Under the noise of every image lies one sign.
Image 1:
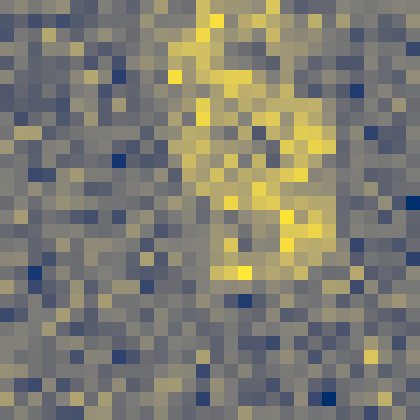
section sign
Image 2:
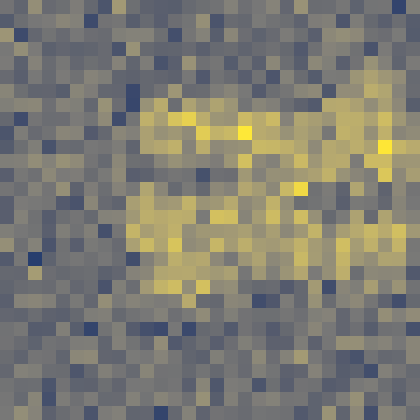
not-equal sign
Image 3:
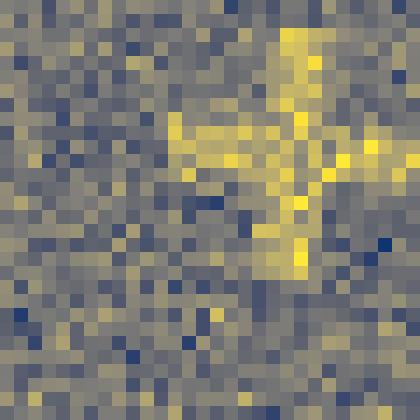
plus sign
